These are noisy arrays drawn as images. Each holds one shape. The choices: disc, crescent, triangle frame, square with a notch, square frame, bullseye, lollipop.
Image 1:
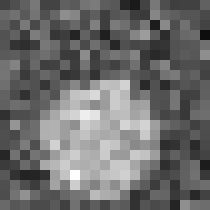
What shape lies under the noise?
disc
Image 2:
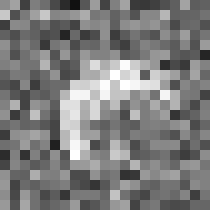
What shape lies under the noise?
crescent
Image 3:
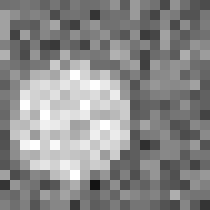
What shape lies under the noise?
disc
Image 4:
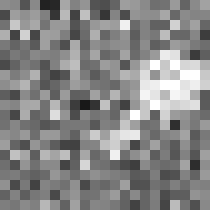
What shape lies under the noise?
lollipop
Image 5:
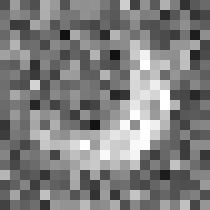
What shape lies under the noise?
crescent
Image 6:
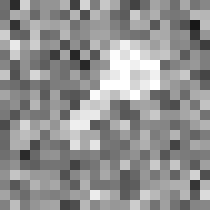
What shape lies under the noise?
lollipop
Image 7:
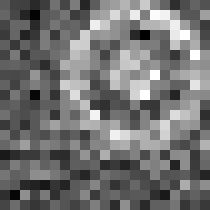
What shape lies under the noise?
bullseye
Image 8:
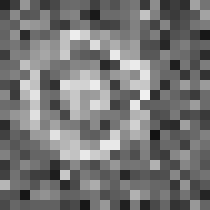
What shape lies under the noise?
bullseye
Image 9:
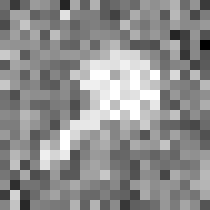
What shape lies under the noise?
lollipop
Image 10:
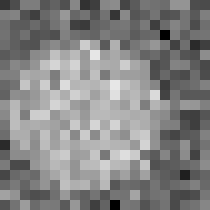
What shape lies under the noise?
disc
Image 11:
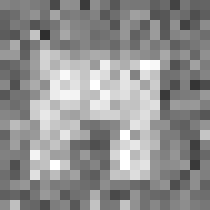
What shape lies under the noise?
square with a notch
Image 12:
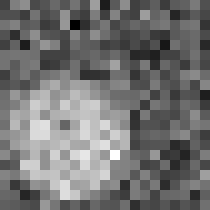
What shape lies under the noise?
disc
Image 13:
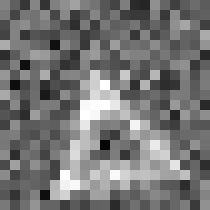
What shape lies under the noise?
triangle frame
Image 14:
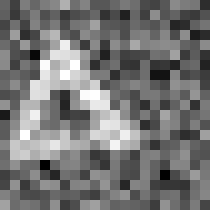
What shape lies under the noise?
triangle frame
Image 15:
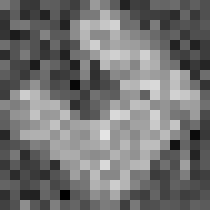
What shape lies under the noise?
square with a notch
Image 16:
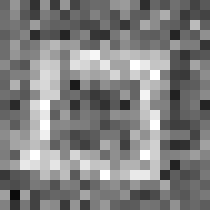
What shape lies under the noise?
square frame
